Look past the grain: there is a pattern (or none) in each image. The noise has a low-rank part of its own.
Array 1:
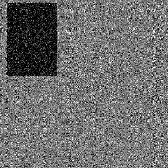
one block
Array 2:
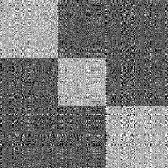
blocks along the diagonal
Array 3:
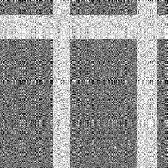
bands of rows crossing bands of columns
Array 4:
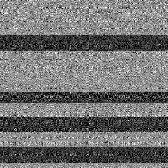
bands of rows
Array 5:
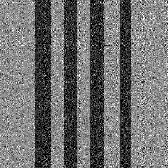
bands of columns
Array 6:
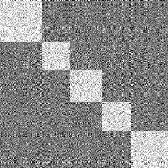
blocks along the diagonal
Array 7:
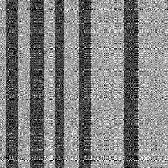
bands of columns
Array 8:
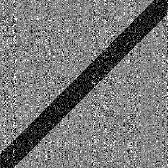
a diagonal band
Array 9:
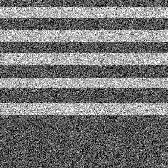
bands of rows
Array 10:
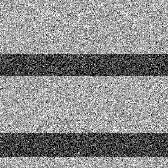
bands of rows
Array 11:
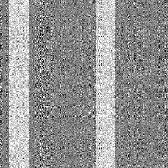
bands of columns
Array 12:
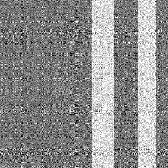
bands of columns
